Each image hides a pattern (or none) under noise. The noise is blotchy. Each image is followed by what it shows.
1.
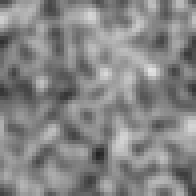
only noise
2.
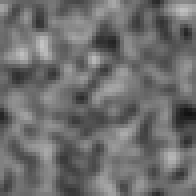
only noise
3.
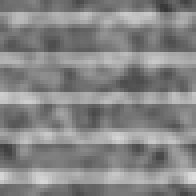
horizontal stripes
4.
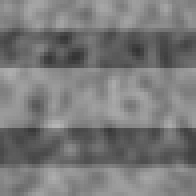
horizontal stripes
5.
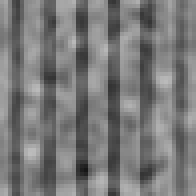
vertical stripes
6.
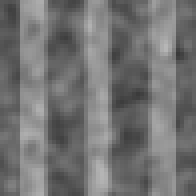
vertical stripes
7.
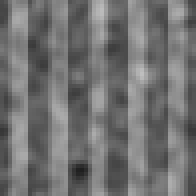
vertical stripes
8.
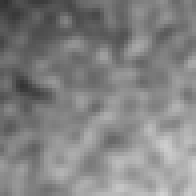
a smooth slope
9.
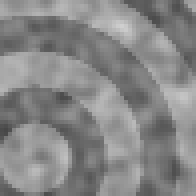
rings round one point
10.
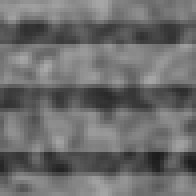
horizontal stripes
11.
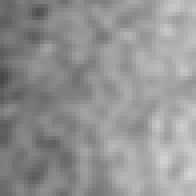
a smooth slope
